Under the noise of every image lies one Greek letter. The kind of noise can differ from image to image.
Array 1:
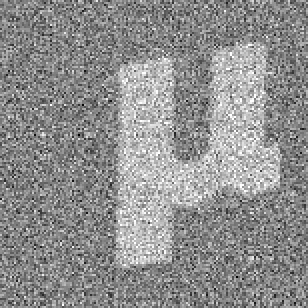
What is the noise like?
low rank plus noise
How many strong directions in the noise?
one
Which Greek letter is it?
mu
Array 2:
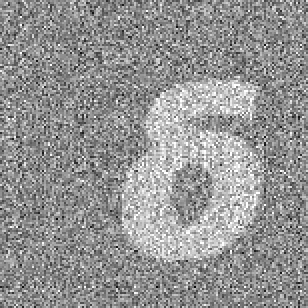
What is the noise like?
low rank plus noise
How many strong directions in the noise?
five to eight
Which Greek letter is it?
delta
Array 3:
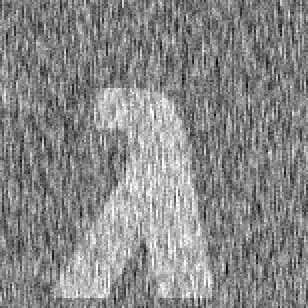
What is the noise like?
streaked along the columns
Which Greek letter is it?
lambda
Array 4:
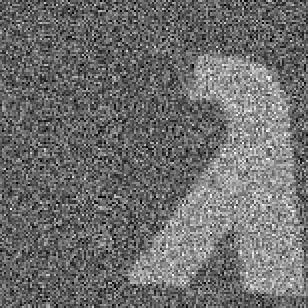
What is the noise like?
low rank plus noise
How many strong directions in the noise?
two
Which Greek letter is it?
lambda
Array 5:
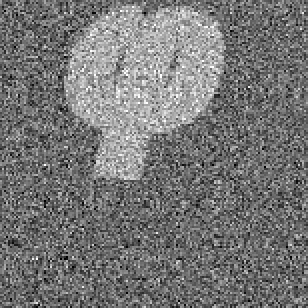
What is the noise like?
low rank plus noise
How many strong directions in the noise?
five to eight
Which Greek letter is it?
phi
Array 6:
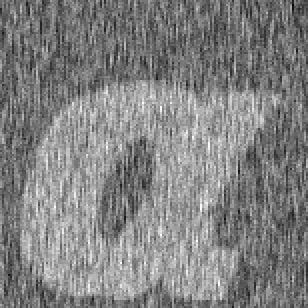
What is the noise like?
streaked along the columns
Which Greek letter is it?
alpha
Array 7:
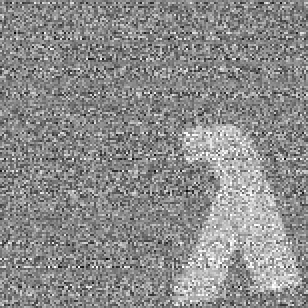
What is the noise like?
rows of uneven size
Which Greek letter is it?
lambda
